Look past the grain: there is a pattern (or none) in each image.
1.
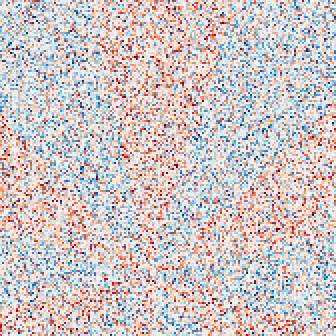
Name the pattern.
spokes from one point
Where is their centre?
bottom middle
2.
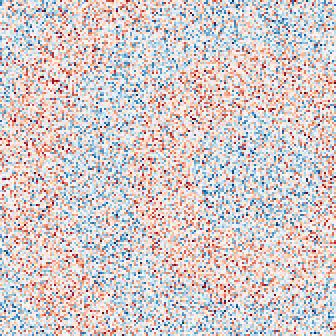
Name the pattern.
rings round one point
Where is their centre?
middle right
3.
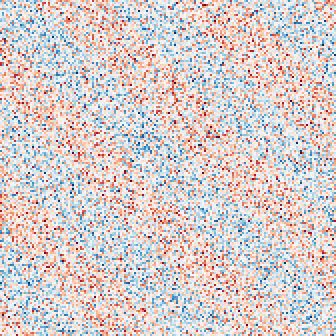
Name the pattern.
diagonal stripes
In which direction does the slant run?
top left to bottom right
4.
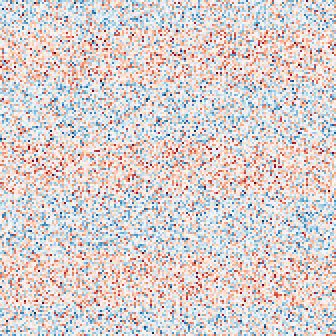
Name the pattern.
horizontal stripes
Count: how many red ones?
3
